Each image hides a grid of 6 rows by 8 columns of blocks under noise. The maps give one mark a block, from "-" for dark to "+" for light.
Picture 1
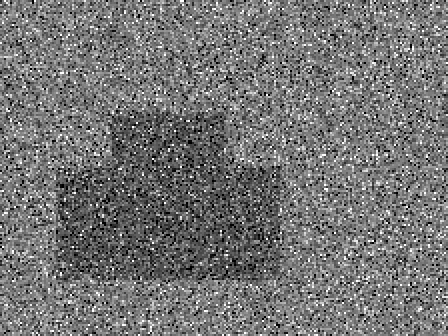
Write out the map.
++++++++
++++++++
++--++++
+----+++
+----+++
++++++++
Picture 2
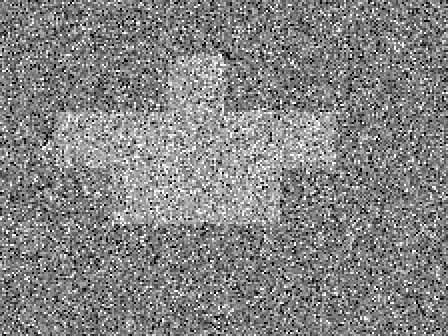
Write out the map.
--------
---+----
-+++++--
--+++---
--------
--------
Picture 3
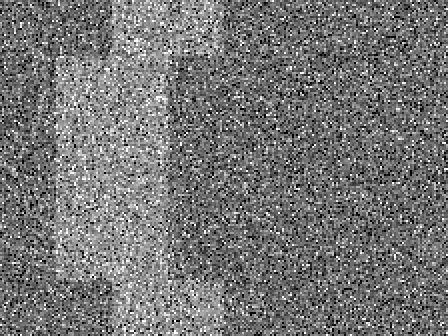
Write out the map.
--++----
-++-----
-++-----
-++-----
-++-----
--++----
